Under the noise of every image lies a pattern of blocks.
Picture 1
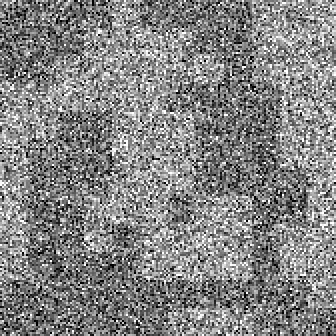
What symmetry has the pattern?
no symmetry
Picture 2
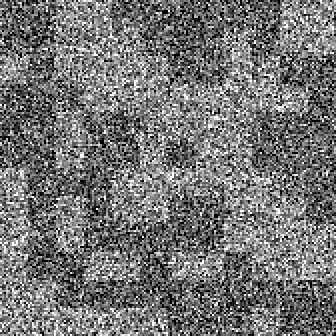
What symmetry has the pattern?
mirrored about the diagonal from the bottom left
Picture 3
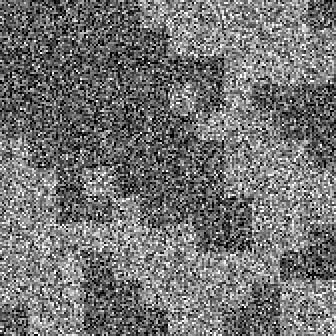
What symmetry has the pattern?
mirrored about the diagonal from the top left
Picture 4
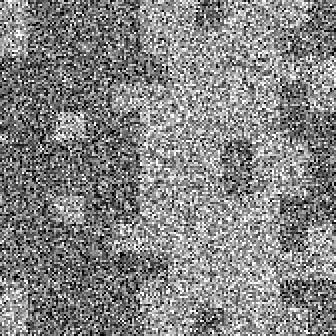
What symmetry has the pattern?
top and bottom mirror each other
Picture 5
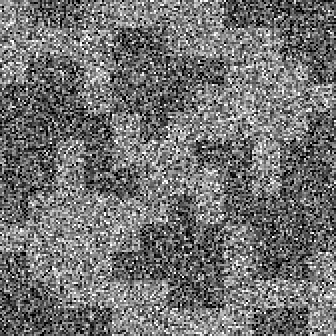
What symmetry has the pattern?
the same after a half turn
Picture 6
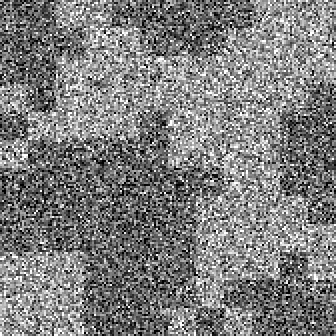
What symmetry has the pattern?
mirrored about the diagonal from the bottom left
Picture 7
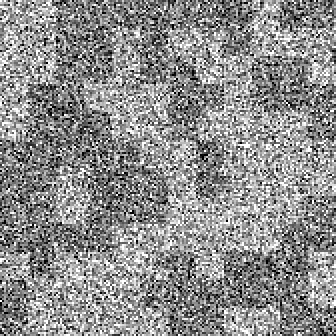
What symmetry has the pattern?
no symmetry
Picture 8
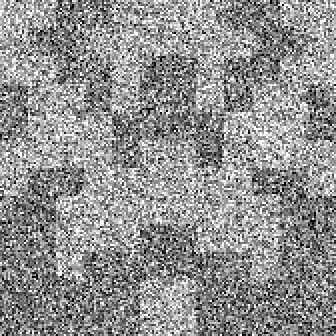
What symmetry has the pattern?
left and right mirror each other
